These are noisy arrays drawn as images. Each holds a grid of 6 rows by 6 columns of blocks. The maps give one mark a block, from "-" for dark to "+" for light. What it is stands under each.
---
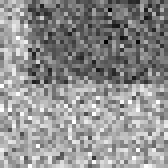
+-----
+-----
+-----
++++++
++++++
++++++
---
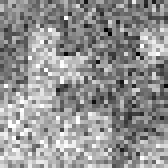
------
-+---+
-++---
++----
++++--
++++-+
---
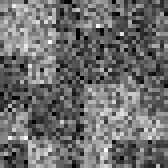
++-+--
++----
-+----
---++-
+--+++
-+-+--
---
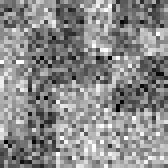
-+-+--
+--+-+
+---+-
+-++--
+-++++
--++++
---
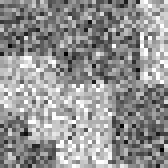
-----+
-----+
++---+
++++--
-+++--
--++--
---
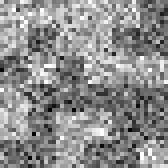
+++++-
+-++--
-+-+++
+-----
+-++--
--+--+
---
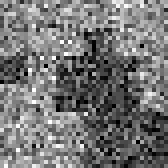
++++++
+++-++
-+---+
++---+
+++---
+++---
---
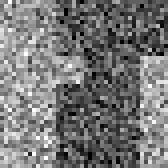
++----
++----
+++--+
++---+
++---+
++---+
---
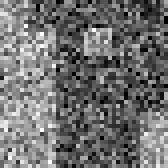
+-----
++-+--
++----
++----
++---+
++---+
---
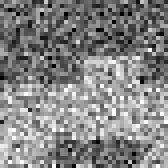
------
------
---++-
++++++
++++++
++---+
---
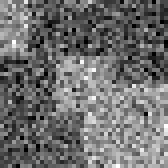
+-----
+-----
--++--
--++++
---+++
---+++
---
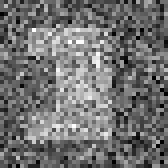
------
-+++--
--++--
--++--
-+++--
------
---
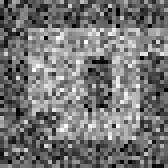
------
-+++++
-++-+-
-++-+-
--+++-
------
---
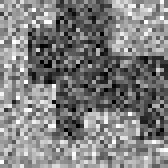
++--++
+---++
+-----
++----
++-++-
++++++
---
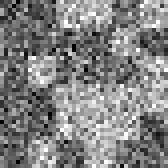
--++-+
----+-
-+---+
--++++
--+++-
-+-+--
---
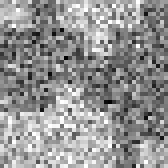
+-+++-
---+--
------
--+---
++++--
++++-+
